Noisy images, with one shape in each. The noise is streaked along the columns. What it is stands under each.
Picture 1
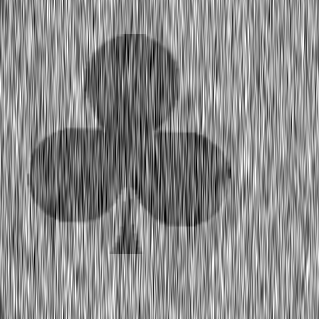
club
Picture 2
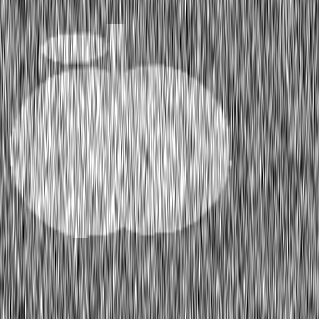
apple
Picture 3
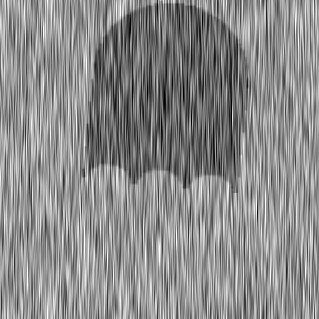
ghost
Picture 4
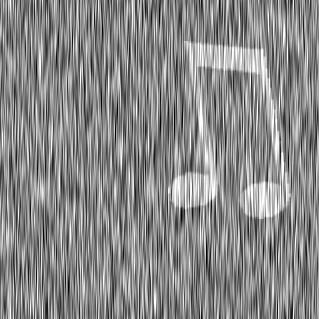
pair of musical notes
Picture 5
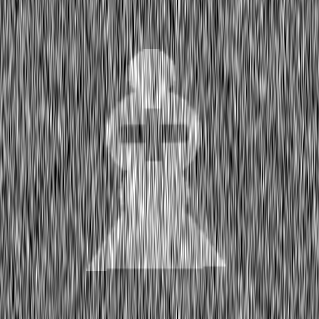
chess bishop
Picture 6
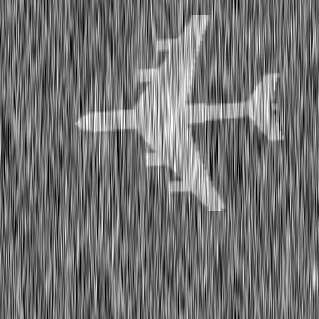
airplane
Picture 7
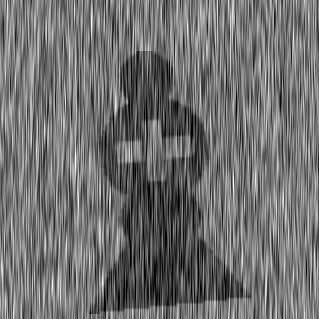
chess bishop
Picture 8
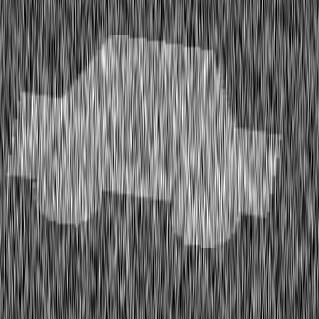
car
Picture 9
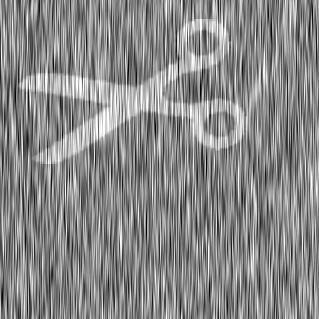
pair of scissors
